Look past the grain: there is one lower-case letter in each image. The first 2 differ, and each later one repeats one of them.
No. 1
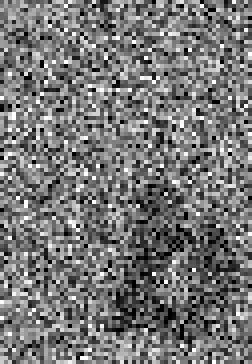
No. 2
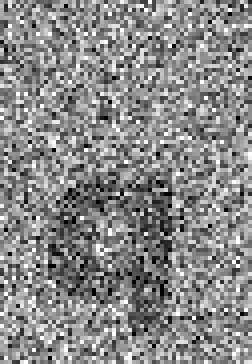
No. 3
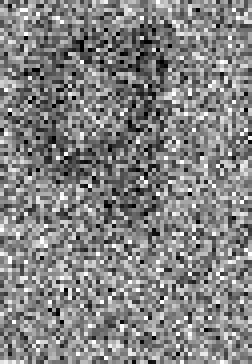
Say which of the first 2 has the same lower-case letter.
2
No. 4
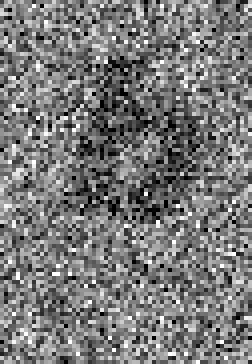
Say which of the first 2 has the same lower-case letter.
1
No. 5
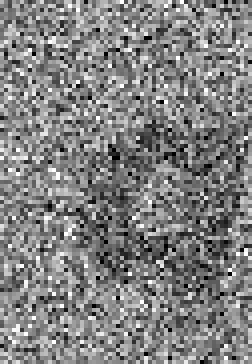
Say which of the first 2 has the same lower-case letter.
2
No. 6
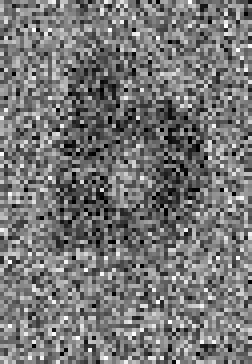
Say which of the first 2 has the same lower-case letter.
1
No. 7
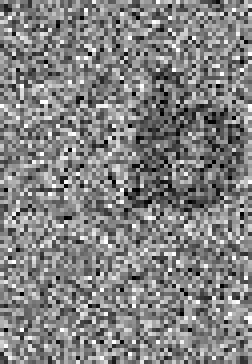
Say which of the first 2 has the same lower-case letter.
1
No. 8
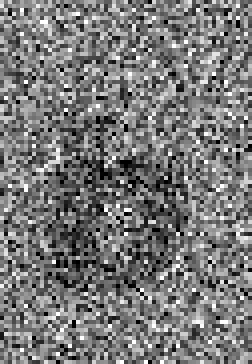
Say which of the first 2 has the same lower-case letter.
1
